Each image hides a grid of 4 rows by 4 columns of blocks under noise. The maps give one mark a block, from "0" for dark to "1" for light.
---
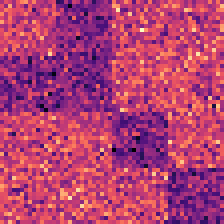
1 0 1 1
0 0 1 1
1 1 0 1
1 1 1 0
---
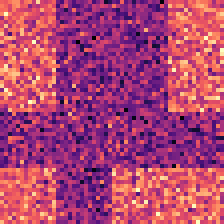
1 0 0 1
1 0 0 1
0 0 0 0
1 0 1 1
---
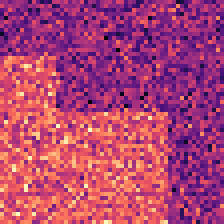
0 0 0 0
1 0 0 0
1 1 1 0
1 1 1 0
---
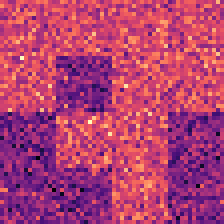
1 1 1 1
1 0 1 1
0 1 1 0
0 0 1 0
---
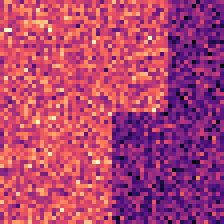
1 1 1 0
1 1 1 0
1 1 0 0
1 1 0 0
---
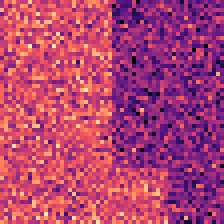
1 1 0 0
1 1 0 0
1 1 0 0
1 1 1 0
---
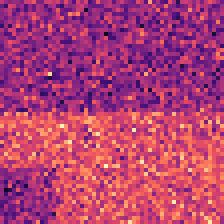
0 0 0 0
0 0 0 0
1 1 1 1
0 1 1 1
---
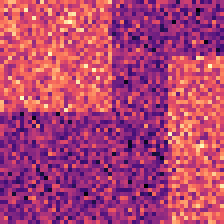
1 1 0 0
1 1 0 1
0 0 0 1
0 0 0 1
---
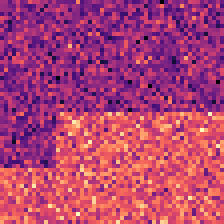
0 0 0 0
0 0 0 0
0 1 1 1
1 1 1 1
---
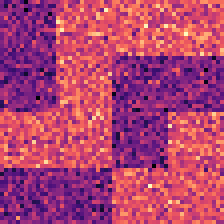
0 1 1 1
0 1 0 0
1 1 0 1
0 0 1 1
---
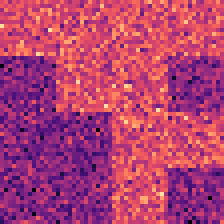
1 1 1 1
0 1 1 0
0 0 1 1
0 0 1 0
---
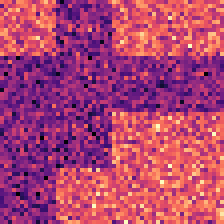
1 0 1 1
0 0 0 0
0 0 1 1
0 1 1 1
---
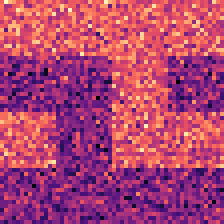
1 1 1 1
0 0 1 0
1 0 1 1
0 0 0 0
